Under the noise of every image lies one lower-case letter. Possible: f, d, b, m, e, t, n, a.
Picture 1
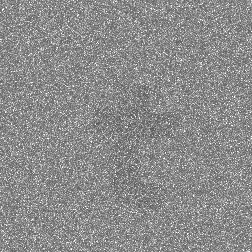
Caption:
dark t
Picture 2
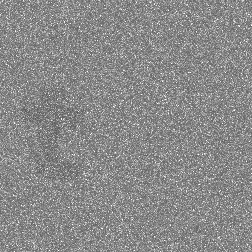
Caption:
dark t, middle left
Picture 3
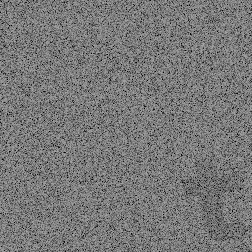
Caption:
dark t, bottom right
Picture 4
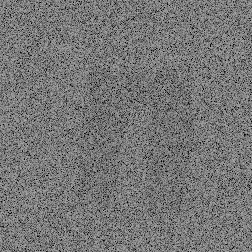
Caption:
dark n
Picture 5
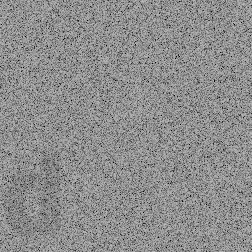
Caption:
dark d, bottom left
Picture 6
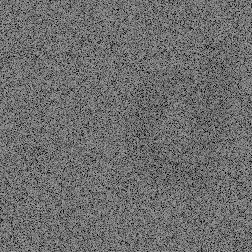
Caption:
dark d
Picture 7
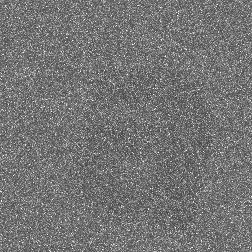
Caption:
dark a
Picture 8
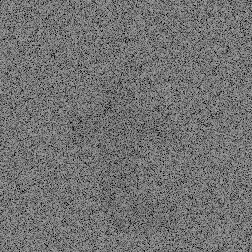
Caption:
dark t
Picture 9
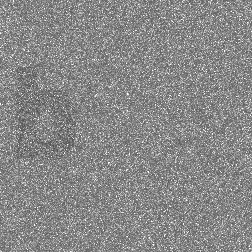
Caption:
dark b, middle left
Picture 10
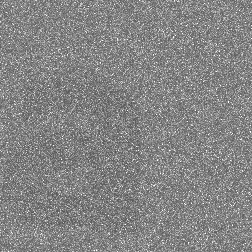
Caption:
dark a
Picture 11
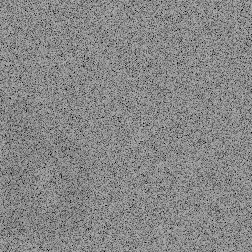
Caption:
dark b
